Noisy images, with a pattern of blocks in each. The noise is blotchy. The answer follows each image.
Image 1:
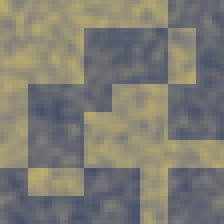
mirrored about the diagonal from the top left
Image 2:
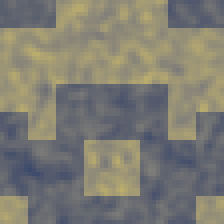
left and right mirror each other
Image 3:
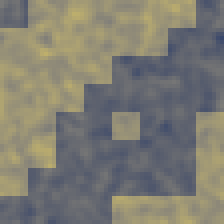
mirrored about the diagonal from the top left
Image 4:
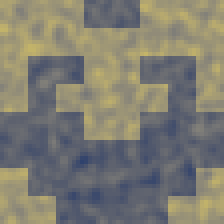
left and right mirror each other
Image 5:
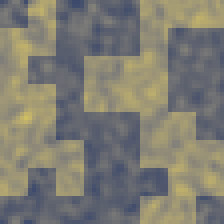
no symmetry
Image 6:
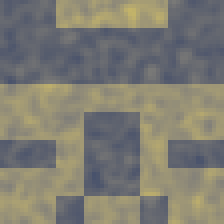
left and right mirror each other
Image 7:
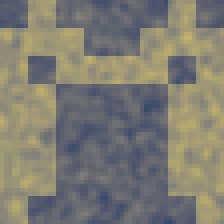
left and right mirror each other
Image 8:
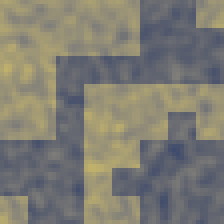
mirrored about the diagonal from the top left
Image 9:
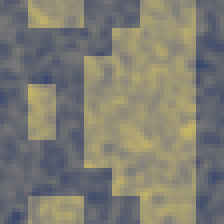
top and bottom mirror each other
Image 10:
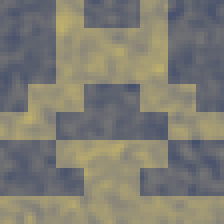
left and right mirror each other
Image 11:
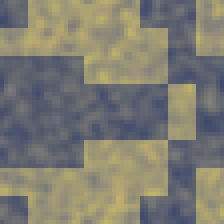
top and bottom mirror each other
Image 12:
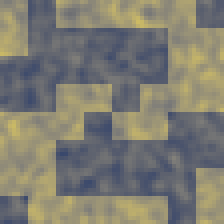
the same after a half turn
